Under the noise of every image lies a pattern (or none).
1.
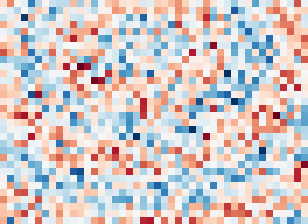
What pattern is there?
rings round one point
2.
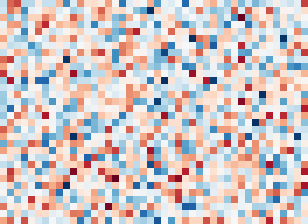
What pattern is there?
only noise
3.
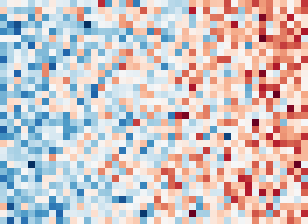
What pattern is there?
a smooth slope
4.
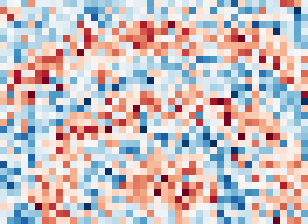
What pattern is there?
rings round one point
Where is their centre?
bottom middle
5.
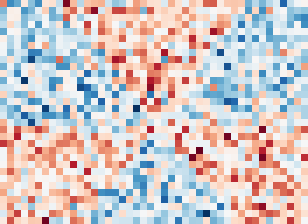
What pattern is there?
spokes from one point
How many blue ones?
3
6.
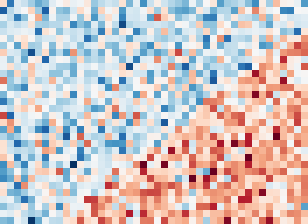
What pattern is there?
a sharp edge
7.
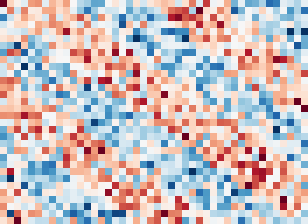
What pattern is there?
diagonal stripes
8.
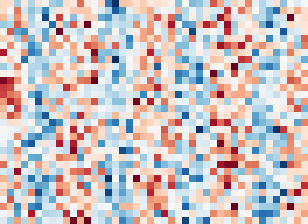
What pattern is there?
vertical stripes
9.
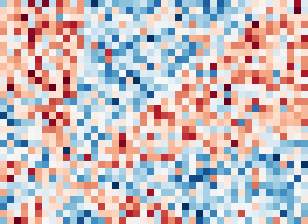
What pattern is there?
spokes from one point
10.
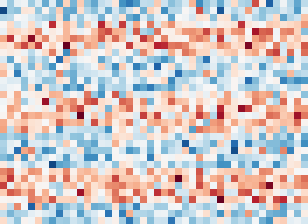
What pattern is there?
horizontal stripes
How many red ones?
3
